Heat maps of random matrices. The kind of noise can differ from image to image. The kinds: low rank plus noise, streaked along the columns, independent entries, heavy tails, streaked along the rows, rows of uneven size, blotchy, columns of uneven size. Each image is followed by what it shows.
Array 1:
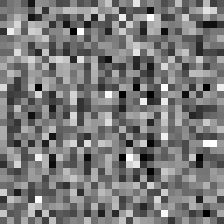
low rank plus noise
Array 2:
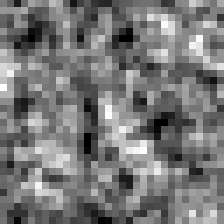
blotchy
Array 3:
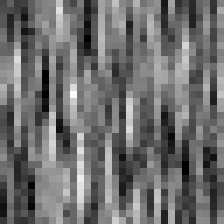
streaked along the columns
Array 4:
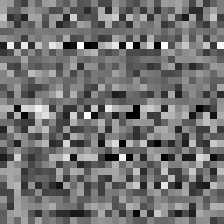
rows of uneven size
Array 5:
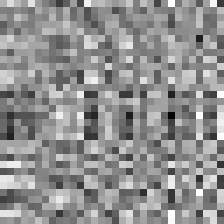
low rank plus noise
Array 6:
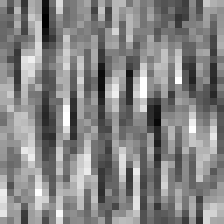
streaked along the columns
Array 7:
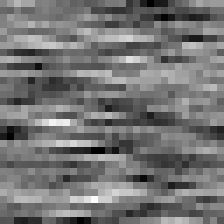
streaked along the rows
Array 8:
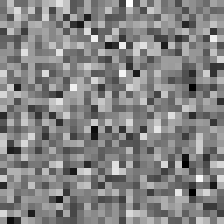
independent entries
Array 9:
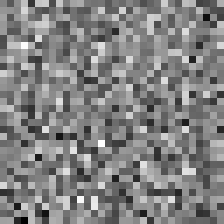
independent entries
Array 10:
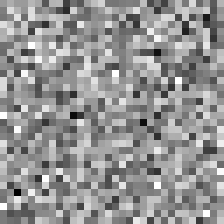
independent entries
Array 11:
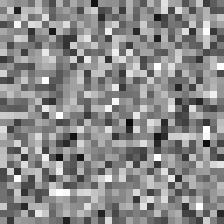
independent entries
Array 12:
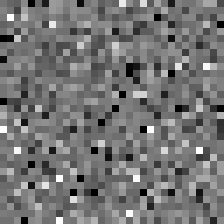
heavy tails
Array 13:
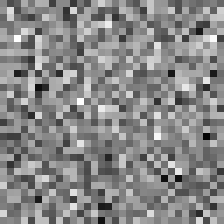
low rank plus noise
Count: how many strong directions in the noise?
five to eight
